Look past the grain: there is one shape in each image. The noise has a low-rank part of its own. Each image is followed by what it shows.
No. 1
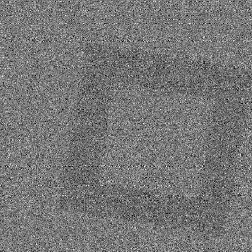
square frame
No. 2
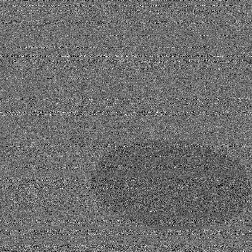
ellipse
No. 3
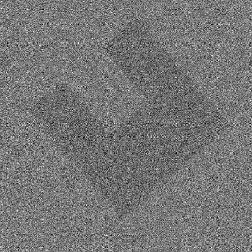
square with a notch
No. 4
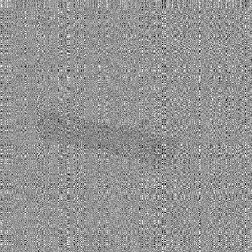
bar
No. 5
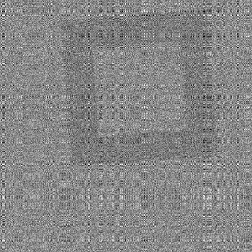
square frame
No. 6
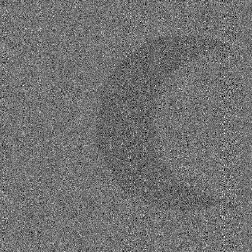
crescent
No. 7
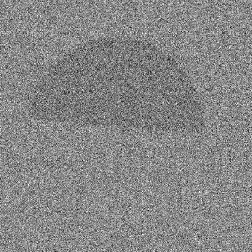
half disc
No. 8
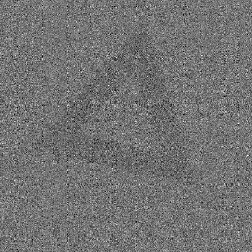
triangle frame
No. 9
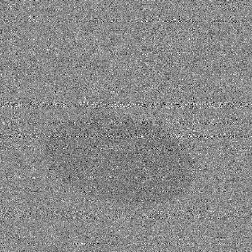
ellipse
